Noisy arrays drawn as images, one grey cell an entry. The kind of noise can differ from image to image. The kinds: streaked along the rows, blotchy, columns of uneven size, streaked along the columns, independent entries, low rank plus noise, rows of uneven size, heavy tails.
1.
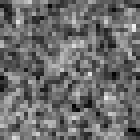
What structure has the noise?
blotchy
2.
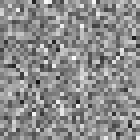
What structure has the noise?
independent entries
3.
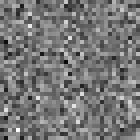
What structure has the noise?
low rank plus noise
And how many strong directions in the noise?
five to eight
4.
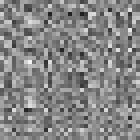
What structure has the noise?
low rank plus noise
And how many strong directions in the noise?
two
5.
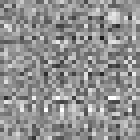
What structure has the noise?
low rank plus noise
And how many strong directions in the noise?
two
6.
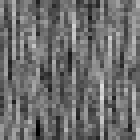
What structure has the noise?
streaked along the columns
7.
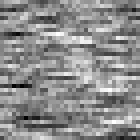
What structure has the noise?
streaked along the rows
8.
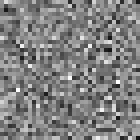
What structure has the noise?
low rank plus noise
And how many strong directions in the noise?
five to eight
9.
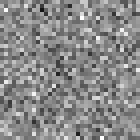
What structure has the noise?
independent entries
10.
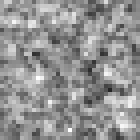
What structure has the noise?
blotchy
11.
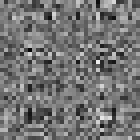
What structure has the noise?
low rank plus noise
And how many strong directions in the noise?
two
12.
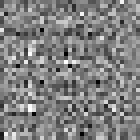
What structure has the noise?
low rank plus noise
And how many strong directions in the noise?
three or four
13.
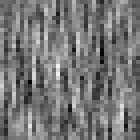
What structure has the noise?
streaked along the columns
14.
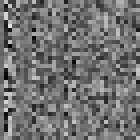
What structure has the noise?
columns of uneven size
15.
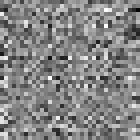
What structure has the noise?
low rank plus noise
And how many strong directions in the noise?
three or four
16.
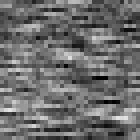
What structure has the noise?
streaked along the rows
